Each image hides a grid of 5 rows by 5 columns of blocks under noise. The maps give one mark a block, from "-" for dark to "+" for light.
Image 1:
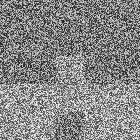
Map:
- - - - -
- - - - -
- - + - -
+ + + + +
+ + - + +
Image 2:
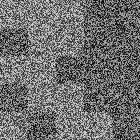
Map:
+ + + - -
- + + - -
+ + - - -
- + + - -
+ - + + -
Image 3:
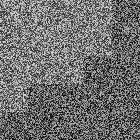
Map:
+ + + + -
+ + + + -
+ + + - -
+ - - - -
- - - - -
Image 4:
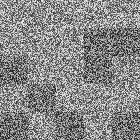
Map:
+ + + + +
+ + + - -
- + + - +
+ - + + +
- + - + -
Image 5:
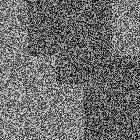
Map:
+ - - - +
+ - - - +
+ + - - -
+ + + - -
+ + + - -
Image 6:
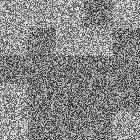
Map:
+ + + - +
+ - + + -
- - - - -
+ - - - -
+ - - - +
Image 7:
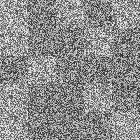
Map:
+ - + - +
+ - - + -
- + - - -
+ - - + -
+ - - - +
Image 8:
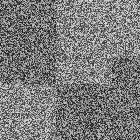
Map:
- - + + +
- - + + +
- - + + -
+ + - - -
+ + - - -
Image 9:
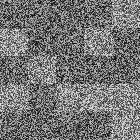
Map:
- - - - +
+ - - + -
- + - - -
+ - + + +
- - - - +
